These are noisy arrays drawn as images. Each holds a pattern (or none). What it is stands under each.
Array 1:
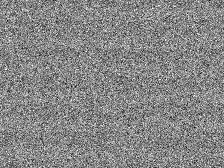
horizontal stripes
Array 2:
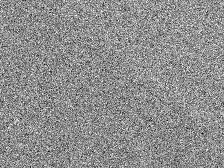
a sharp edge
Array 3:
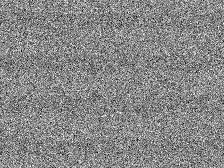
horizontal stripes
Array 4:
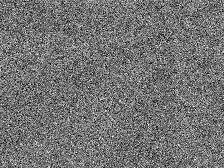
spokes from one point
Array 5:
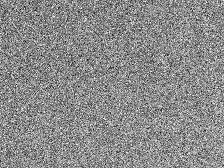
a smooth slope
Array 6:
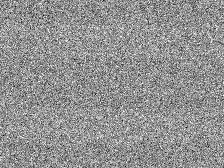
horizontal stripes
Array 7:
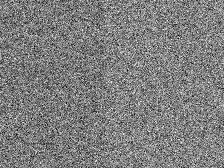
a sharp edge
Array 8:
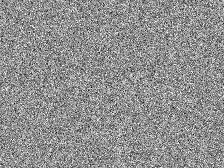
only noise
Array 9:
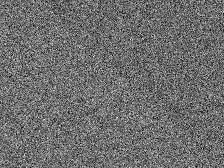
a sharp edge
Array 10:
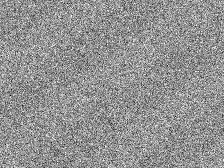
diagonal stripes
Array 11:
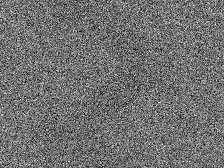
a wavy band
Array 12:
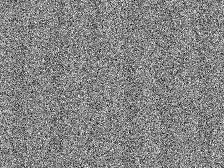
vertical stripes
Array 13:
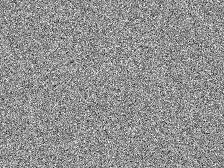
only noise
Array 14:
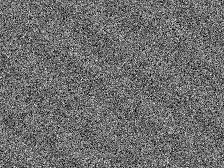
diagonal stripes
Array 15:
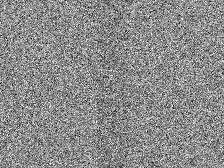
one vertical stripe
